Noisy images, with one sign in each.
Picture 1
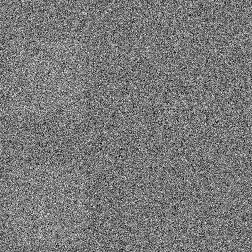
light colon
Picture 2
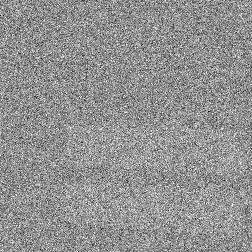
light equals sign
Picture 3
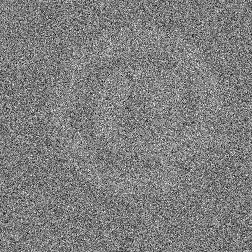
light at sign
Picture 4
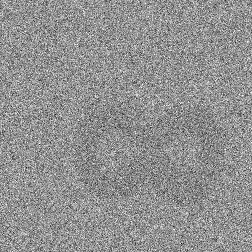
dark infinity sign
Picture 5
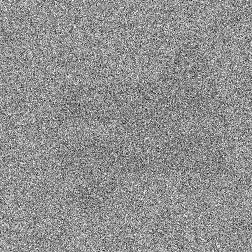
dark not-equal sign
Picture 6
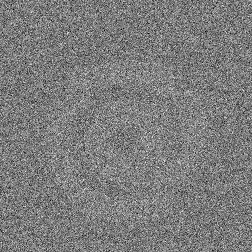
light at sign
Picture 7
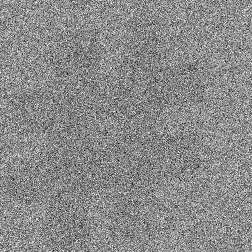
dark hash sign
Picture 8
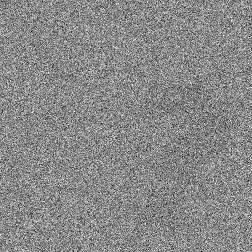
dark question mark
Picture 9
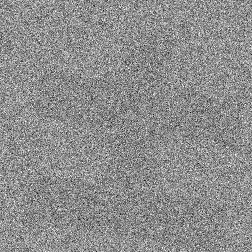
dark plus-minus sign
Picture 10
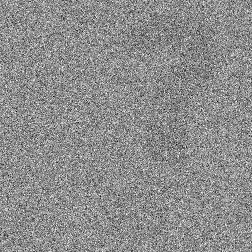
dark question mark
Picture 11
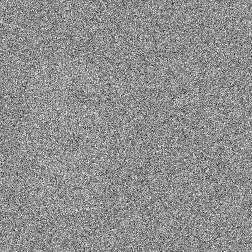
light section sign
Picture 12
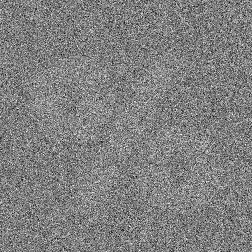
light percent sign
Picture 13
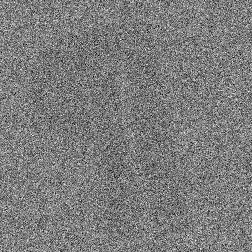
dark pilcrow
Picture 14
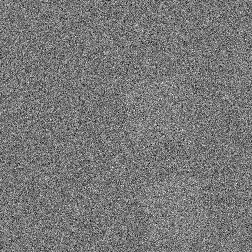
light colon
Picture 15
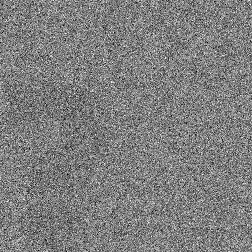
dark question mark
